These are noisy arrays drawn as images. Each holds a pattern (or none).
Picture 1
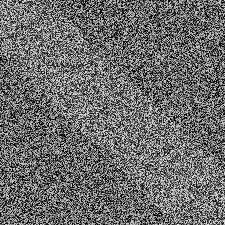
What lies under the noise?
a diagonal band
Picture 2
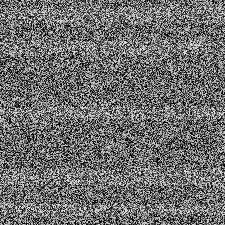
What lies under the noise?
bands of rows
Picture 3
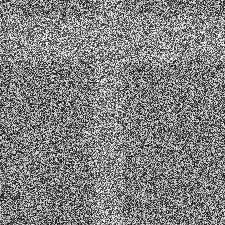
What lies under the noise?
bands of rows crossing bands of columns
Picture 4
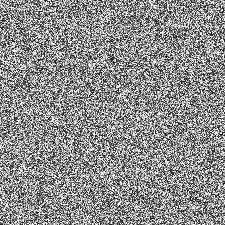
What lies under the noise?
only noise
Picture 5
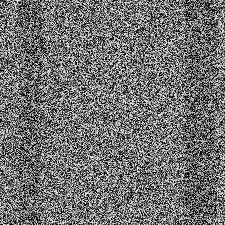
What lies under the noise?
bands of columns
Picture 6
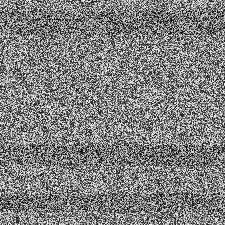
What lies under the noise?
bands of rows
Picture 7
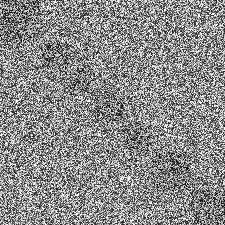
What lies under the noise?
blocks along the diagonal
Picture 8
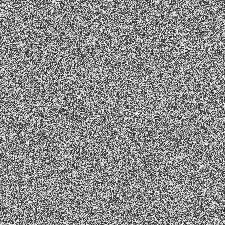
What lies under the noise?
only noise
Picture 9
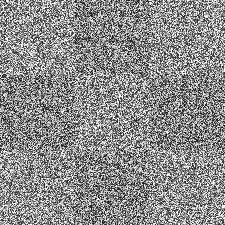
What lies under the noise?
a checkerboard
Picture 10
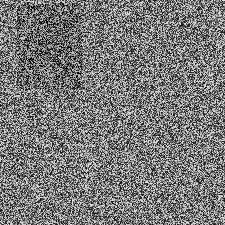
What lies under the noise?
one block
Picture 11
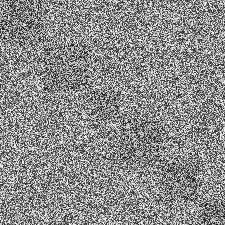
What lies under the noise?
blocks along the diagonal
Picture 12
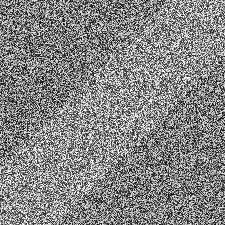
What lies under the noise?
a diagonal band
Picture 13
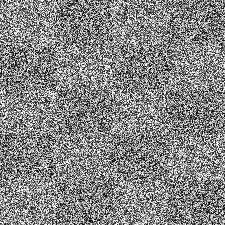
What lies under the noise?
a checkerboard
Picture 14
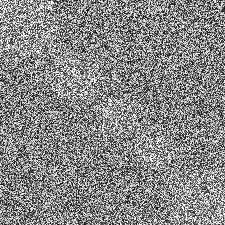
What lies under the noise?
blocks along the diagonal
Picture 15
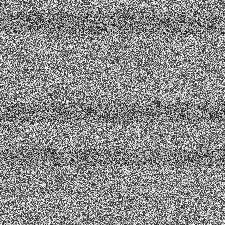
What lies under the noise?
bands of rows
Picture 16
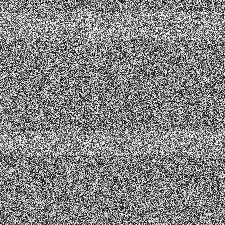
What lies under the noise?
bands of rows
